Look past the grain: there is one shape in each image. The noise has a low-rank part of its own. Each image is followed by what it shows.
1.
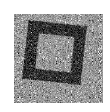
square frame
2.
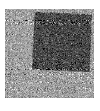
square
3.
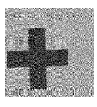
cross
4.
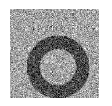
ring
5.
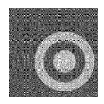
bullseye
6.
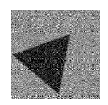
triangle
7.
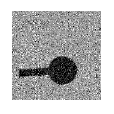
lollipop
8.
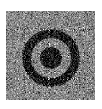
bullseye
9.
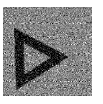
triangle frame
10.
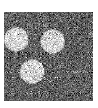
three dots
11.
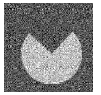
disc with a wedge cut out
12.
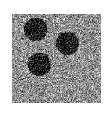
three dots
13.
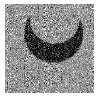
crescent
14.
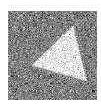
triangle
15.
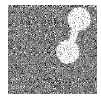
dumbbell
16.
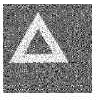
triangle frame
